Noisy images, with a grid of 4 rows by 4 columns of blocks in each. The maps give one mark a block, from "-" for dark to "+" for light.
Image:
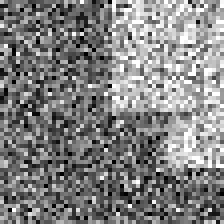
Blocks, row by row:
- - + +
- - + +
- - - +
- - - -
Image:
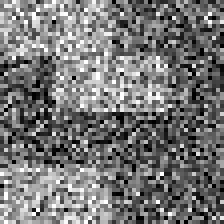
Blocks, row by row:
+ + - -
- + + -
- - - -
+ + - -
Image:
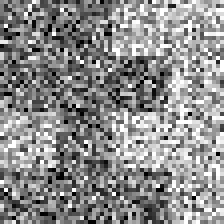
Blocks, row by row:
- - + +
- - - +
+ - + +
- - - +
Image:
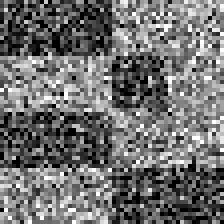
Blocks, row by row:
- - + +
+ + - +
- - + +
+ + - -
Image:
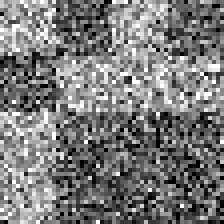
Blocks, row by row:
+ - + -
- + + +
+ - - -
+ - - -
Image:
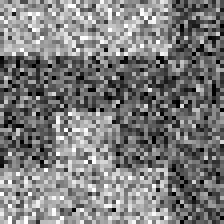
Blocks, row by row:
+ + + -
- - - -
- + - -
+ + + -
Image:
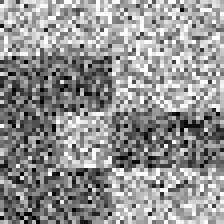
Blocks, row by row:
+ + + +
- - + +
- + - -
- - + +
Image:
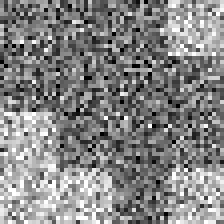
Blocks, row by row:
- - - +
- - - -
+ - - -
+ + - +
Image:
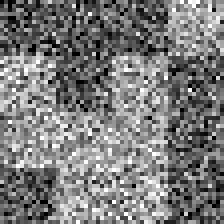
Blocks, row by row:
- - - +
+ - + -
+ + + -
- + + -
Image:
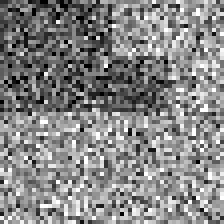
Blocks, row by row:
- - + +
- - - +
+ + + +
+ + + +
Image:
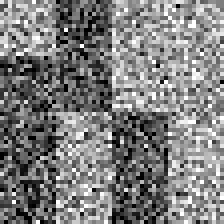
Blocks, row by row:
+ - + +
- - + +
- + - +
- + - +
